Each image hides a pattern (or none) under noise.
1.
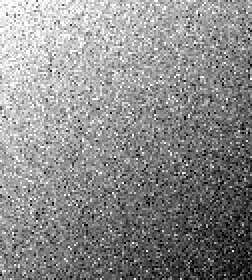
a smooth slope
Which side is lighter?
top left
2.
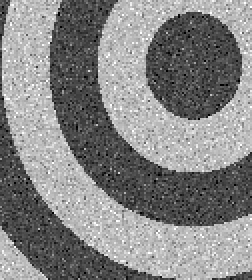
rings round one point
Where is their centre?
top right
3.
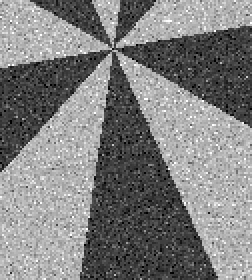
spokes from one point
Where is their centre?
top middle
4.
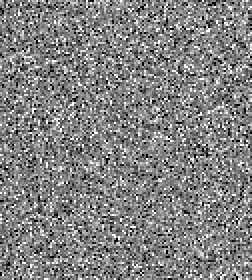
only noise
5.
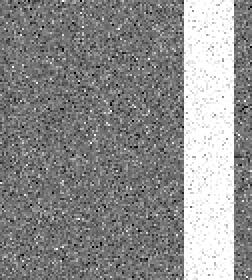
one vertical stripe
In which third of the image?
right
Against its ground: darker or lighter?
lighter
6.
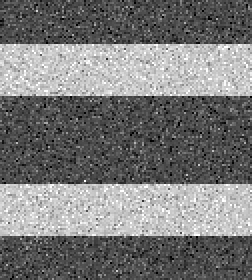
horizontal stripes
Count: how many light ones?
2
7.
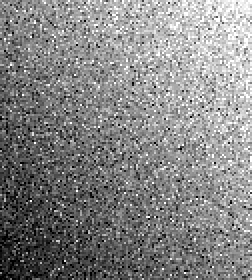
a smooth slope
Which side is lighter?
top right
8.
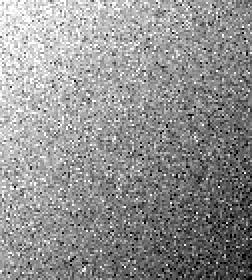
a smooth slope
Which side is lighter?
top left
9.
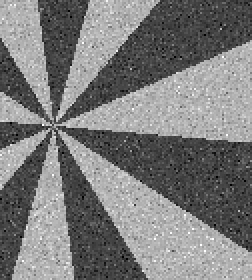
spokes from one point
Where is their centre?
middle left
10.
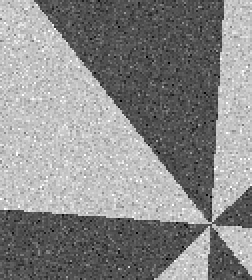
spokes from one point
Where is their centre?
bottom right
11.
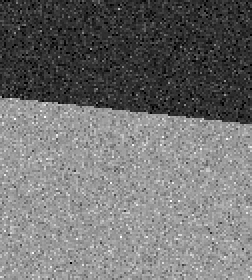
a sharp edge
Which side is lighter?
bottom
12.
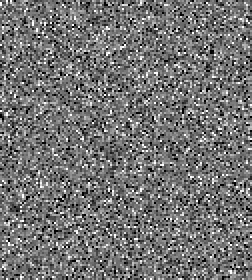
only noise
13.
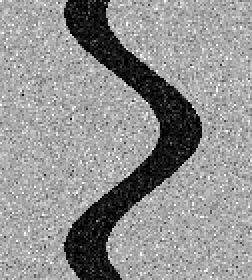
a wavy band
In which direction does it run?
top to bottom
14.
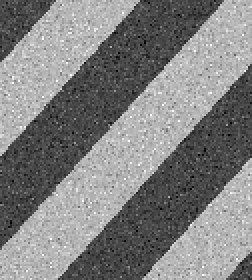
diagonal stripes
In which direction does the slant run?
bottom left to top right
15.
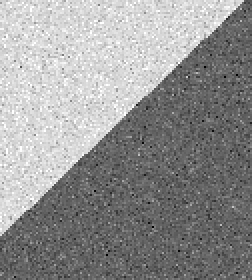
a sharp edge
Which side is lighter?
top left
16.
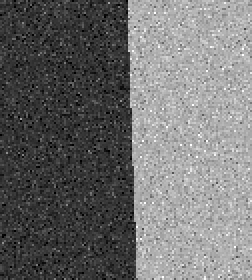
a sharp edge
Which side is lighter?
right
